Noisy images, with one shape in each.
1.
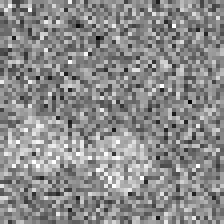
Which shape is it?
dumbbell
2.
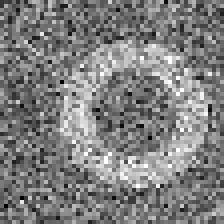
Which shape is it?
ring
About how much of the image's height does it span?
two thirds
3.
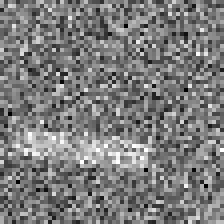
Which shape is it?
bar
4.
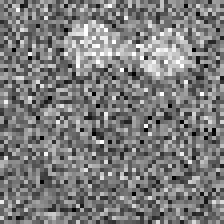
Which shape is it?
dumbbell
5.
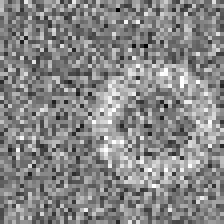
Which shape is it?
ring
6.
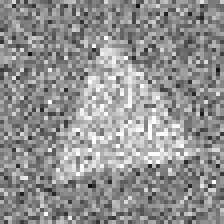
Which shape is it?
triangle
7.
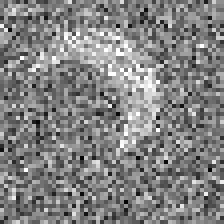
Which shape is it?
crescent
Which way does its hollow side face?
down and left
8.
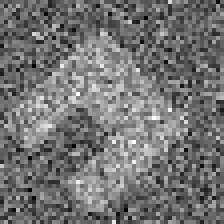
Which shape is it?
square with a notch
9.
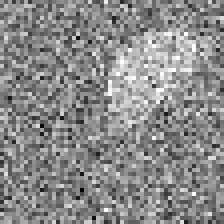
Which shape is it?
half disc
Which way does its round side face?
up and left
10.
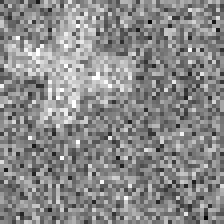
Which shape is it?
cross
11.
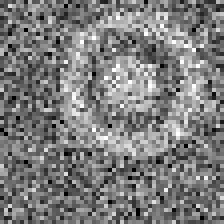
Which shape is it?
bullseye
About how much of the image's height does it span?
two thirds
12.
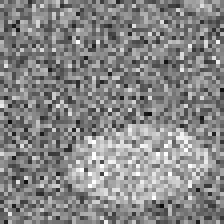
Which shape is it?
ellipse
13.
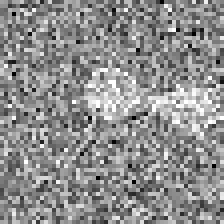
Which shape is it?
dumbbell
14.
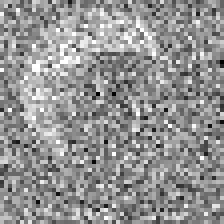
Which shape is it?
crescent
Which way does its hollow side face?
down and right
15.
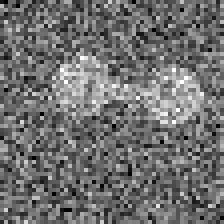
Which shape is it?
dumbbell
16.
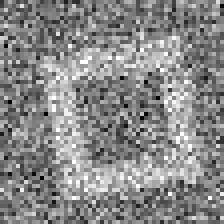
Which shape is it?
square frame
